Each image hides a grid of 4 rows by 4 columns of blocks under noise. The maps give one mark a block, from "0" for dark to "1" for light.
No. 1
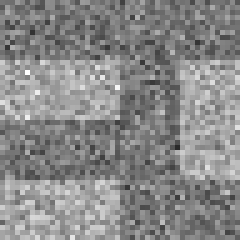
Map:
0000
1101
0001
1100
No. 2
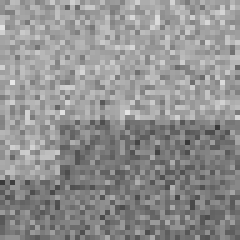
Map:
1111
1111
1000
0000
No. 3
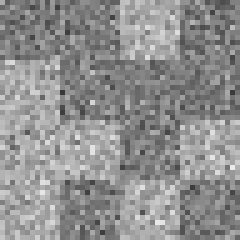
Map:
0010
1000
1101
1010
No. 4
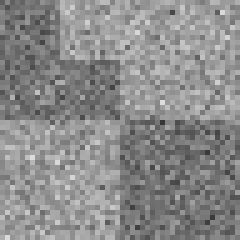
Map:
0111
0011
1100
1100
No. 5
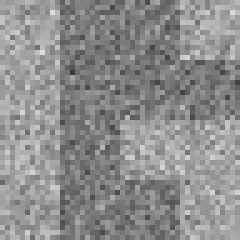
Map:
1001
1000
1011
1001
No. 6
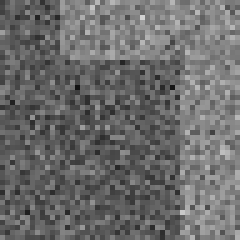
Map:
0111
0001
0001
0001
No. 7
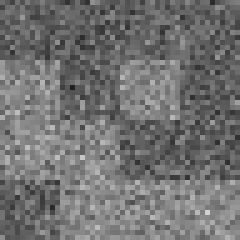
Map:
0000
1010
1100
0111
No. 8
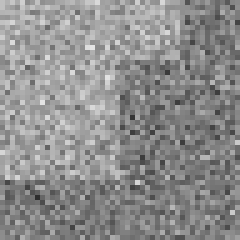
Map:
1110
1100
1100
0000
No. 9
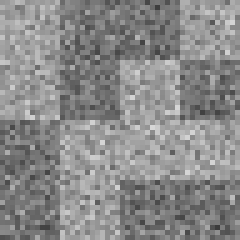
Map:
1001
1010
0111
0100
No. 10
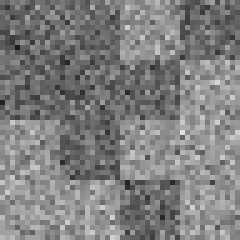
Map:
0010
0001
1011
1101
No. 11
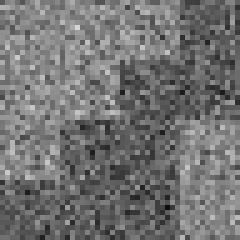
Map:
1110
1100
1001
0001
